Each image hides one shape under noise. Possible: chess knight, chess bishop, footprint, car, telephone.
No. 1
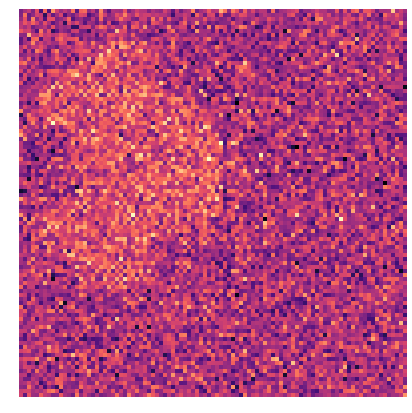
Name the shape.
car
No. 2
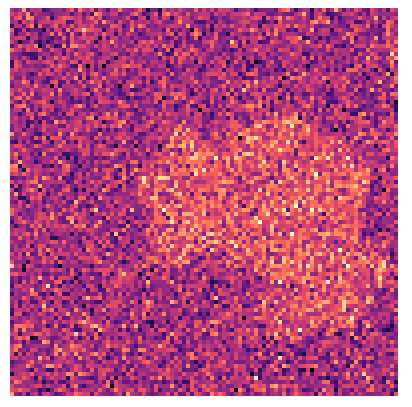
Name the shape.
car
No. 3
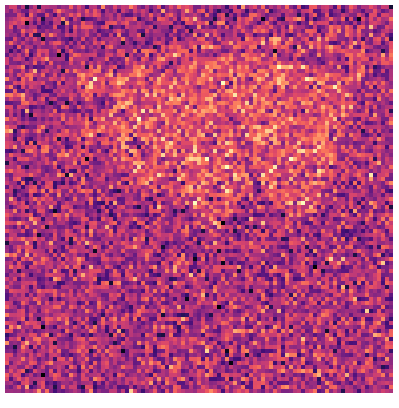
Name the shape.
chess knight
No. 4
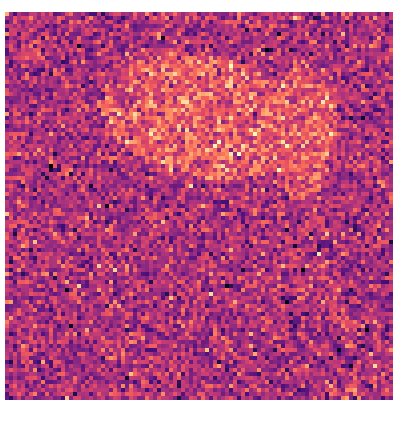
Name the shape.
footprint
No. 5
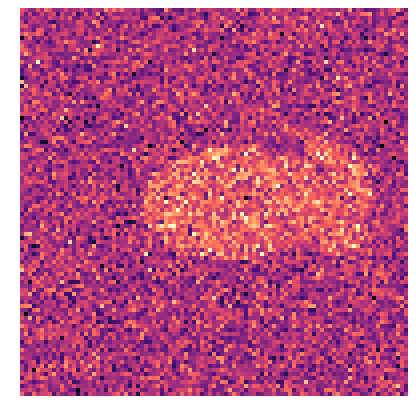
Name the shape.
footprint
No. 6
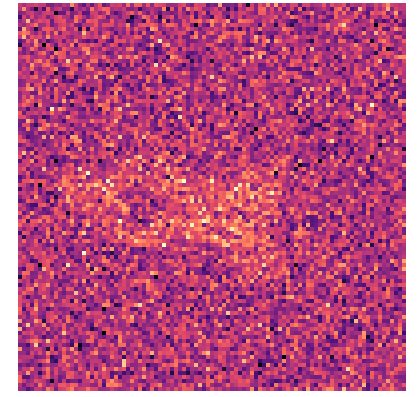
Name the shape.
chess bishop
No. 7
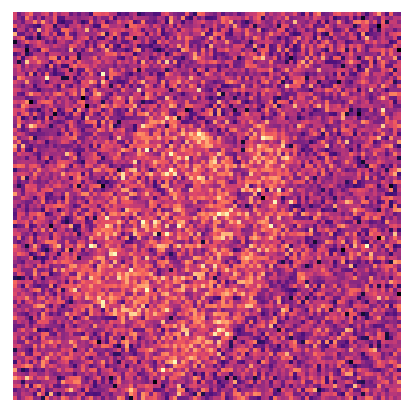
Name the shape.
telephone
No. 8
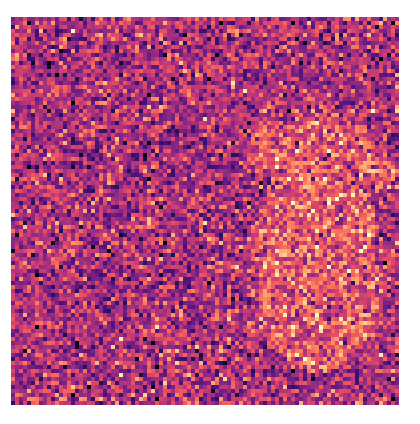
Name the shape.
footprint
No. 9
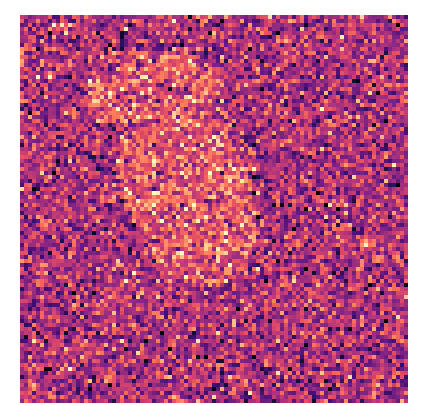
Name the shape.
footprint
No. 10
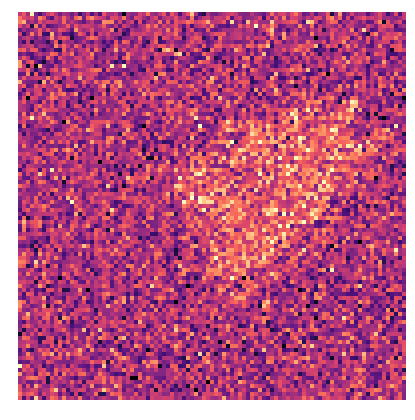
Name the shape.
chess knight
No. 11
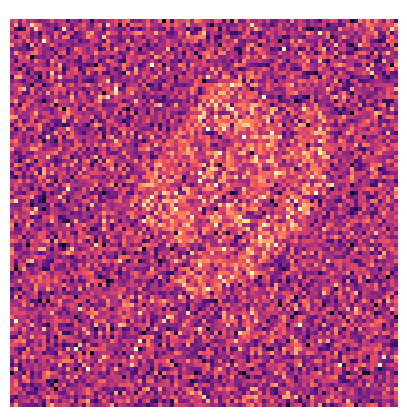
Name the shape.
telephone
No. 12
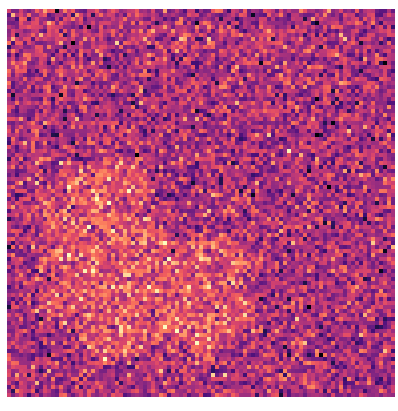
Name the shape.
car
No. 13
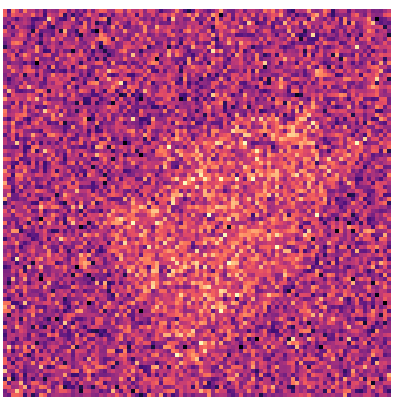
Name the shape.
chess knight
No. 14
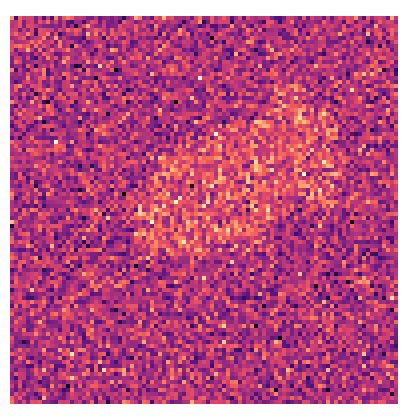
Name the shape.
footprint
